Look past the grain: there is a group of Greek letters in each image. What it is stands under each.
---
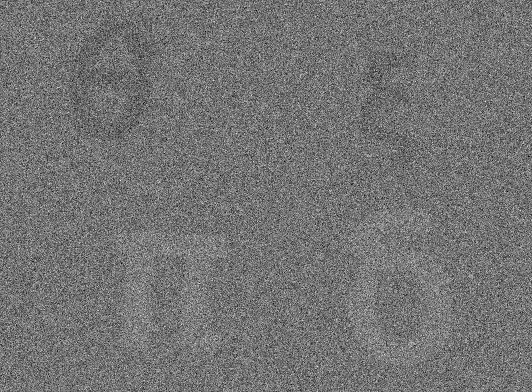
top left: dark theta; top right: dark xi; bottom left: light pi; bottom right: light delta
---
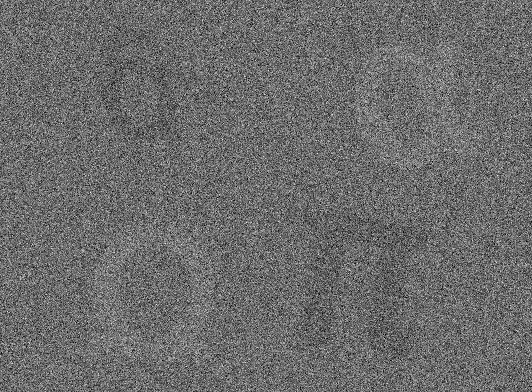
top left: dark delta; top right: light alpha; bottom left: light omega; bottom right: dark pi
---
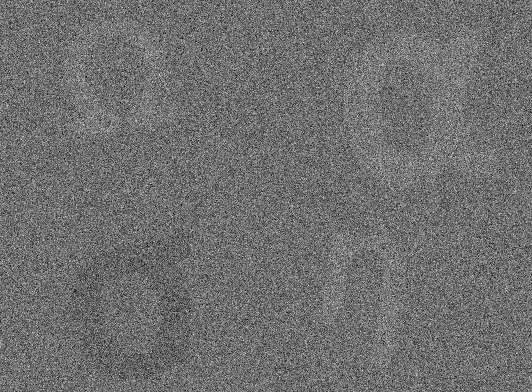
top left: light omega; top right: light alpha; bottom left: dark sigma; bottom right: light eta
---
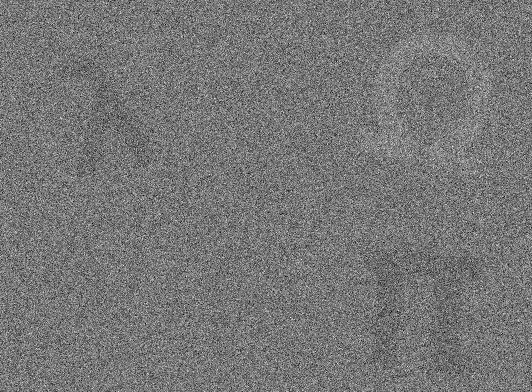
top left: dark lambda; top right: light omega; bottom right: dark pi
